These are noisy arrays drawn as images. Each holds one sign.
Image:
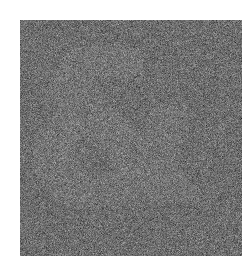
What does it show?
light ampersand
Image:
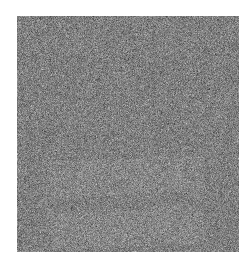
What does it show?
light equals sign
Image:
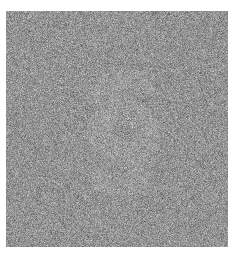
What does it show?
light section sign
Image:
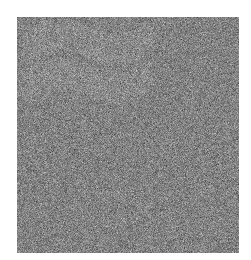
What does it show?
light approximately sign
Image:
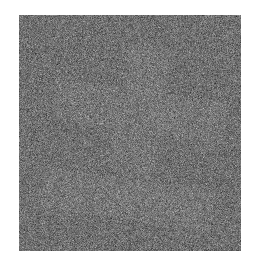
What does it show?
light plus-minus sign
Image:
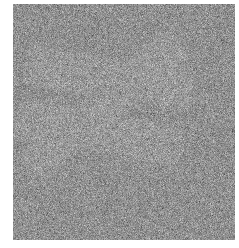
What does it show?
light not-equal sign
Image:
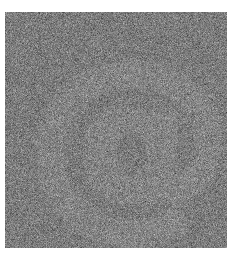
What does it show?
light at sign
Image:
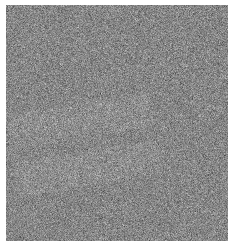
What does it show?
light equals sign
